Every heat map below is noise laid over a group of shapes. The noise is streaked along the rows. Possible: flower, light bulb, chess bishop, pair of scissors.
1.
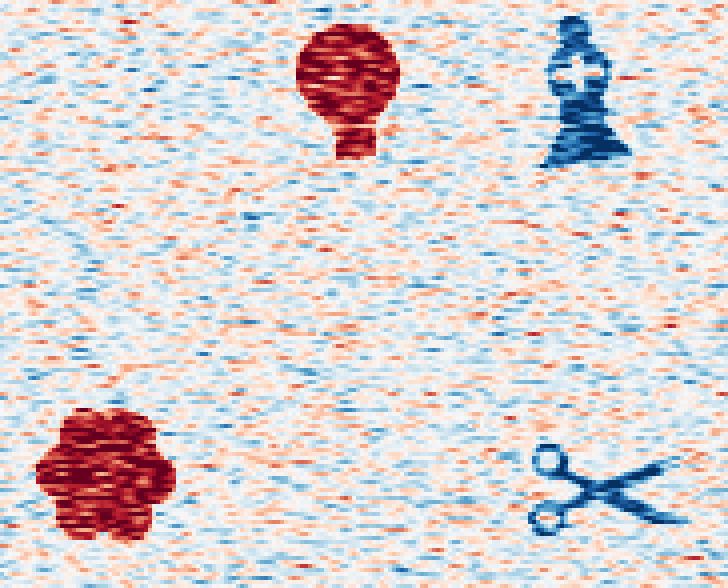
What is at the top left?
nothing
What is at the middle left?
nothing
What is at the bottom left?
flower
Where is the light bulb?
top middle
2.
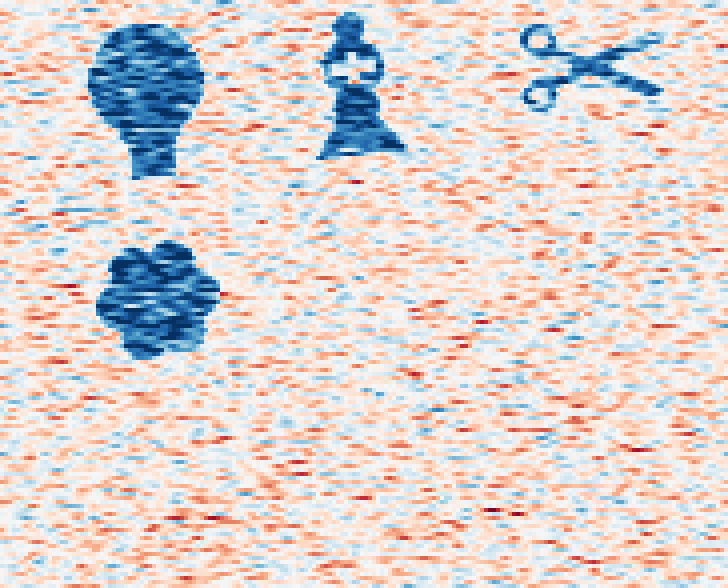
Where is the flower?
middle left
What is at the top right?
pair of scissors
